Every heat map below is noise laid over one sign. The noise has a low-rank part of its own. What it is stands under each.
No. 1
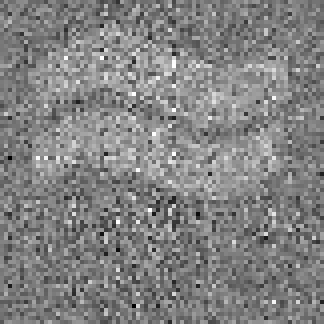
approximately sign
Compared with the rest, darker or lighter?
lighter
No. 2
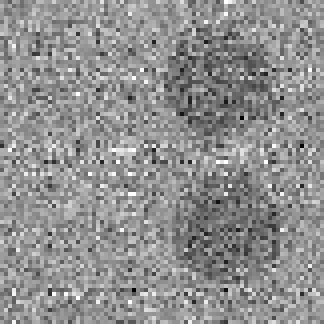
colon
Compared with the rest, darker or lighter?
darker
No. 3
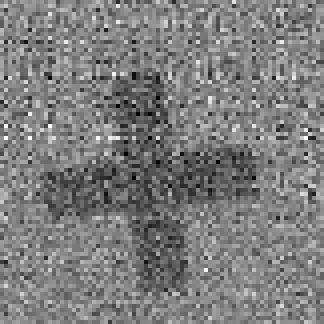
plus sign
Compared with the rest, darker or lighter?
darker
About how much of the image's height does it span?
two thirds
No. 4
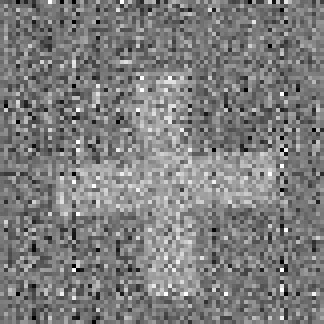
plus sign
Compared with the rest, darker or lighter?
lighter
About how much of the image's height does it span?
two thirds
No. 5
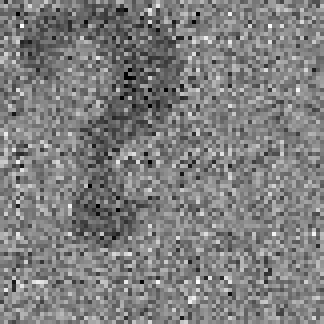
question mark
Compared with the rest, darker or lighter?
darker
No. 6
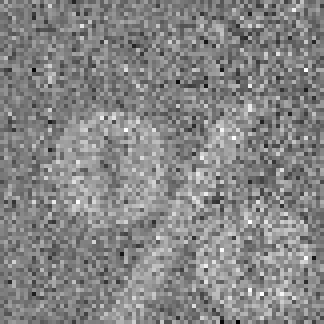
percent sign
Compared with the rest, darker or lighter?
lighter
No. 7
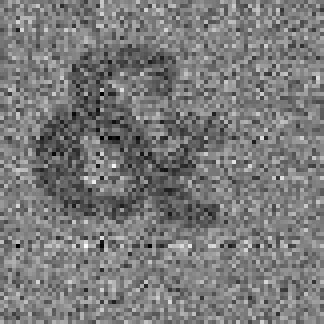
ampersand
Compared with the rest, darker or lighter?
darker
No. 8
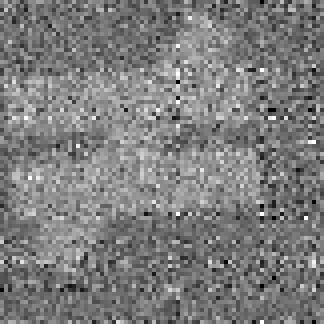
not-equal sign
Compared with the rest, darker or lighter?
lighter
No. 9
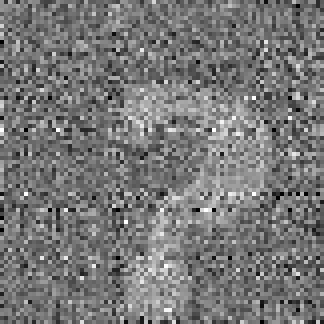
question mark
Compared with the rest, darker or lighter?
lighter
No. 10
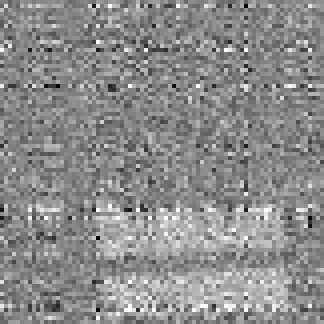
equals sign
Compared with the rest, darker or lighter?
lighter
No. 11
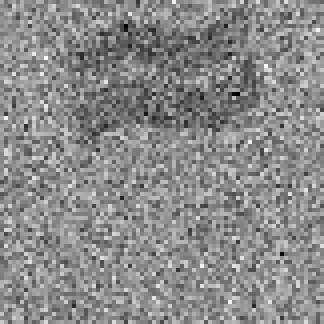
approximately sign
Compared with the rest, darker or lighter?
darker
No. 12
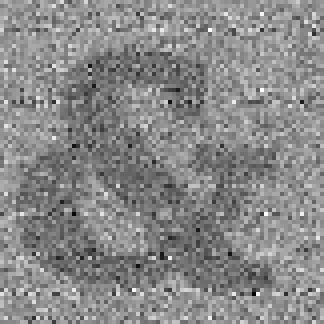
ampersand
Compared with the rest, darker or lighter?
darker
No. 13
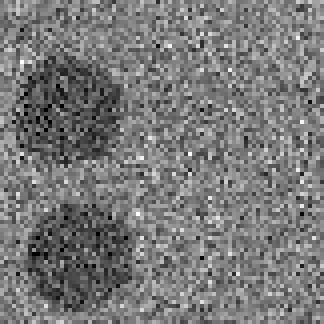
colon
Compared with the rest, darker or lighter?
darker
